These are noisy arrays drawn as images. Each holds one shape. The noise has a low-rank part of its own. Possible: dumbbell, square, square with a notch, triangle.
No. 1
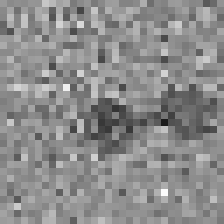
dumbbell
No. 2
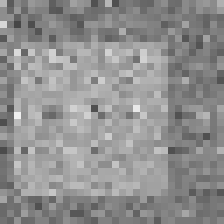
square
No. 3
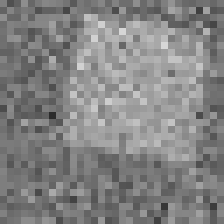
square
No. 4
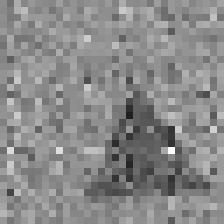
triangle
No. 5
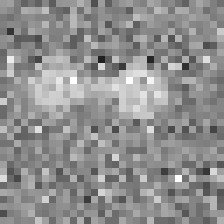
dumbbell
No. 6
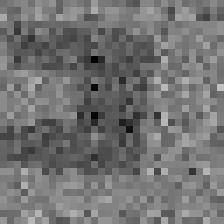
square with a notch
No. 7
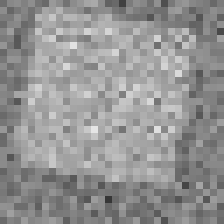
square
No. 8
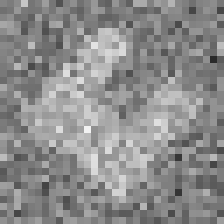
square with a notch
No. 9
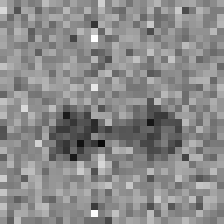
dumbbell
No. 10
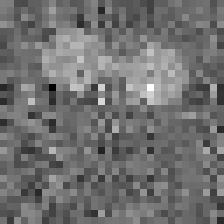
dumbbell
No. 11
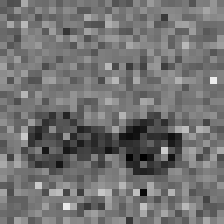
dumbbell
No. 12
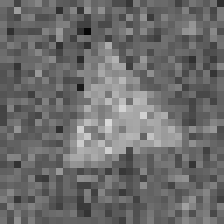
triangle
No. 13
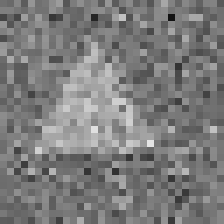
triangle
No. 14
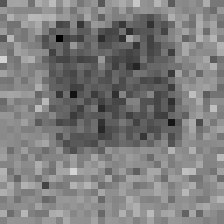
square
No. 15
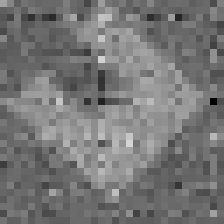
square with a notch
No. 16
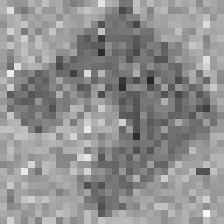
square with a notch
